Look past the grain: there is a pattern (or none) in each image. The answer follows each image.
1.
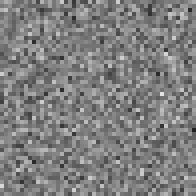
only noise
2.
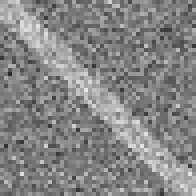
a diagonal band
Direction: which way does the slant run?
top left to bottom right
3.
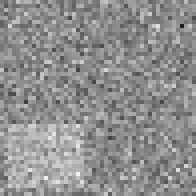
one block
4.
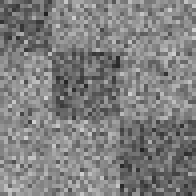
blocks along the diagonal
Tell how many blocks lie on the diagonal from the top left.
3
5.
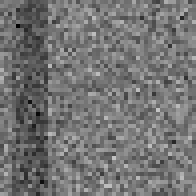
one band of columns
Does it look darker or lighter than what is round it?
darker
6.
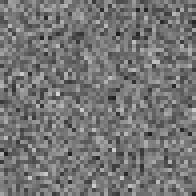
only noise
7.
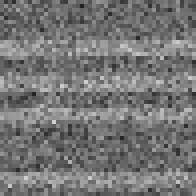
bands of rows
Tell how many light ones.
4
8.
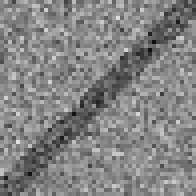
a diagonal band
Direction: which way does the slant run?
bottom left to top right
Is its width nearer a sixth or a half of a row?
a sixth
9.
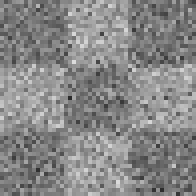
a checkerboard
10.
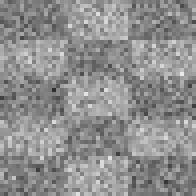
a checkerboard
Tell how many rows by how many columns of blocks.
5 by 3
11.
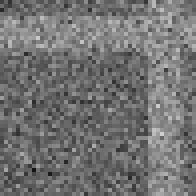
bands of rows crossing bands of columns
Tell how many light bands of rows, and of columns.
1 and 1
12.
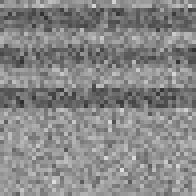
bands of rows
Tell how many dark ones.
3
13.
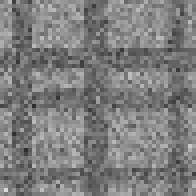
bands of rows crossing bands of columns
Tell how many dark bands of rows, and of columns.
3 and 3
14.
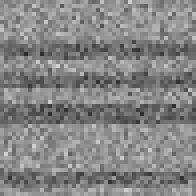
bands of rows
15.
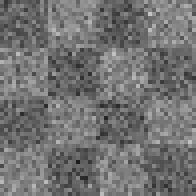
a checkerboard
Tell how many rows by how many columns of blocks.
4 by 4
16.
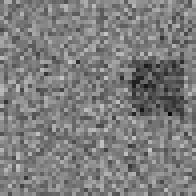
one block
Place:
middle right
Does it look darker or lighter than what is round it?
darker
